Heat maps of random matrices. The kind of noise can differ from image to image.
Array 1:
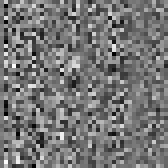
columns of uneven size
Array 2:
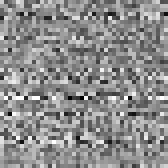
rows of uneven size
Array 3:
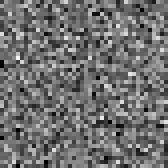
independent entries
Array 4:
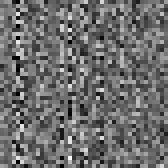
columns of uneven size
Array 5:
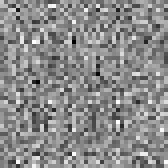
low rank plus noise
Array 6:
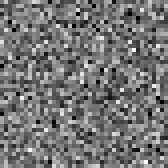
independent entries
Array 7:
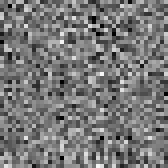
low rank plus noise
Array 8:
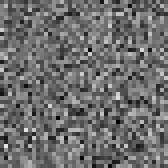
low rank plus noise
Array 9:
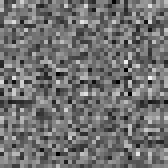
low rank plus noise
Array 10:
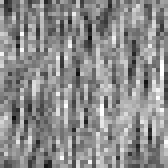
streaked along the columns
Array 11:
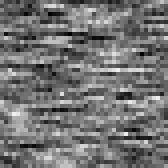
streaked along the rows
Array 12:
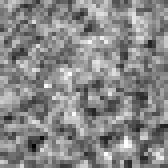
blotchy
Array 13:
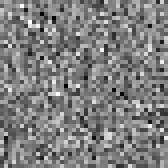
independent entries
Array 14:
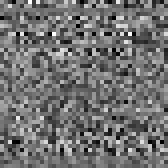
rows of uneven size
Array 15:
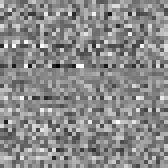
rows of uneven size
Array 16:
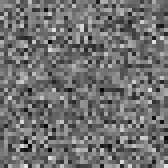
low rank plus noise
